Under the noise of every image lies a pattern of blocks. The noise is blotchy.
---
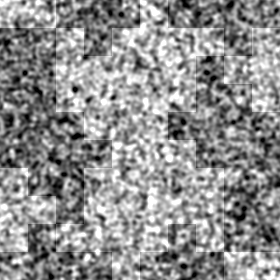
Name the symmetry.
the same after a half turn
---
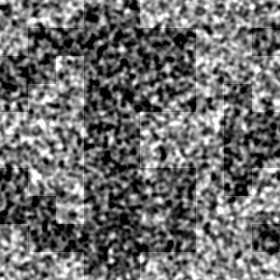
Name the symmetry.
top and bottom mirror each other
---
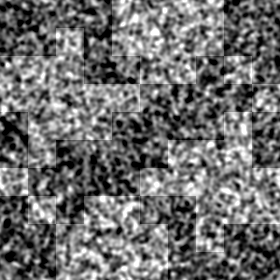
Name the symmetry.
the same after a half turn
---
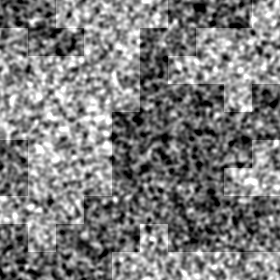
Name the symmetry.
no symmetry
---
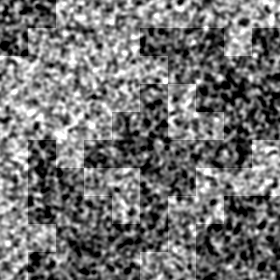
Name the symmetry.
mirrored about the diagonal from the top left
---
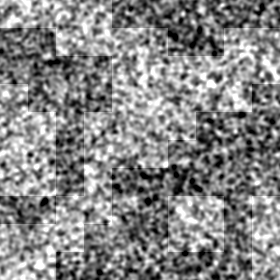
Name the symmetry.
no symmetry
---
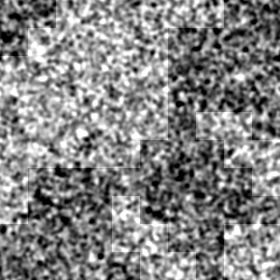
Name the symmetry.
mirrored about the diagonal from the top left
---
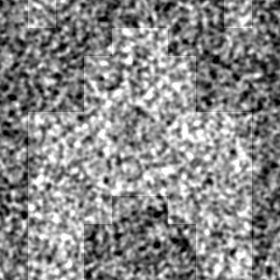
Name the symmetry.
left and right mirror each other
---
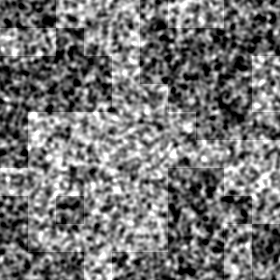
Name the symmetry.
mirrored about the diagonal from the bottom left
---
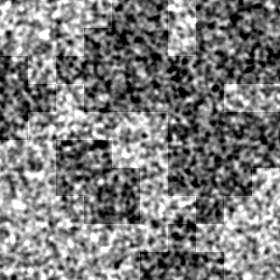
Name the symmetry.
mirrored about the diagonal from the bottom left
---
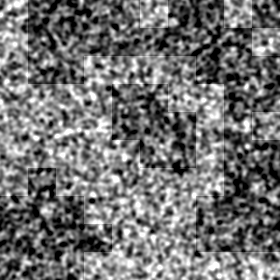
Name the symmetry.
mirrored about the diagonal from the bottom left
